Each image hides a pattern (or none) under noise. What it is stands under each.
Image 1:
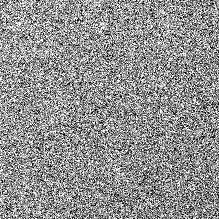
a smooth slope
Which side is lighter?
top left
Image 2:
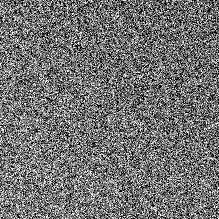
a smooth slope
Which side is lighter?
bottom left
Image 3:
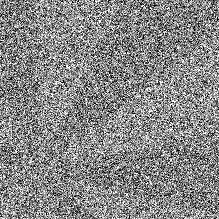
spokes from one point
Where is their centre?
bottom left
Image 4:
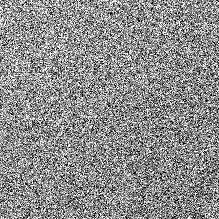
a smooth slope
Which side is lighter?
top left
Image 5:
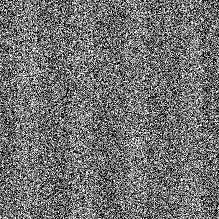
vertical stripes
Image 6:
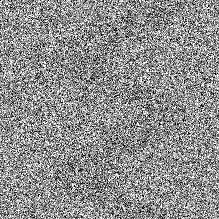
a wavy band
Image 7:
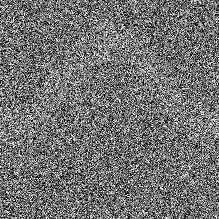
a wavy band
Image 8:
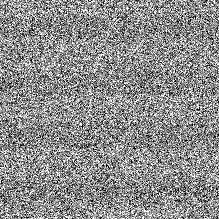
horizontal stripes
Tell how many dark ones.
4
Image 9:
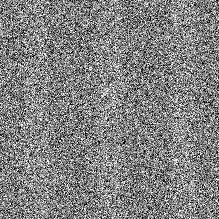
vertical stripes
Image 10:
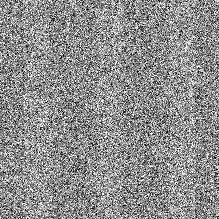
vertical stripes
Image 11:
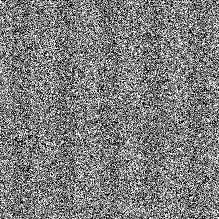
vertical stripes
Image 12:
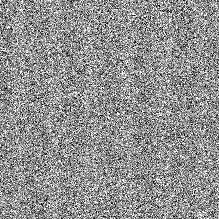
vertical stripes
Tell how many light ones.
6
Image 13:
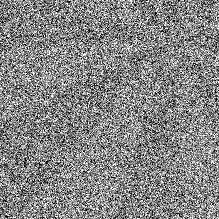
spokes from one point
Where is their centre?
top right
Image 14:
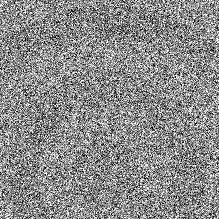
rings round one point
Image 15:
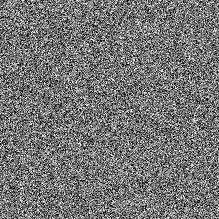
only noise
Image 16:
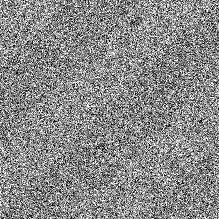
diagonal stripes
